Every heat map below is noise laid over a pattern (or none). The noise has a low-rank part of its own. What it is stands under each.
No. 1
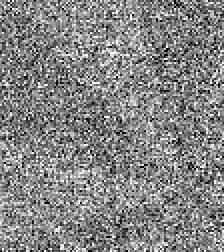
spokes from one point
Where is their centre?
bottom right
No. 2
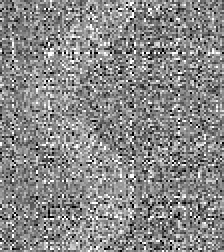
a wavy band
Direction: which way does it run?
top to bottom
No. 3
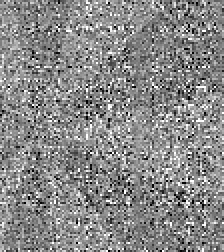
spokes from one point
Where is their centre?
middle left
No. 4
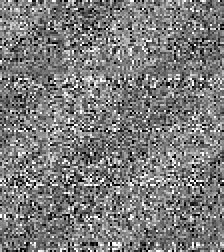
diagonal stripes
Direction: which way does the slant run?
bottom left to top right
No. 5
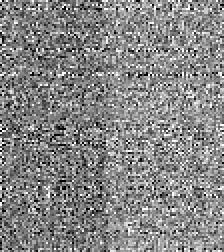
a sharp edge
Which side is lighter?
right
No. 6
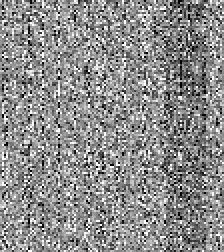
one vertical stripe
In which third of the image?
right
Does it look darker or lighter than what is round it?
darker
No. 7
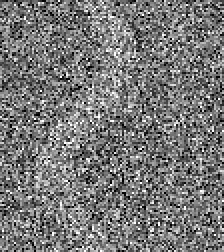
a wavy band
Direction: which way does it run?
top to bottom
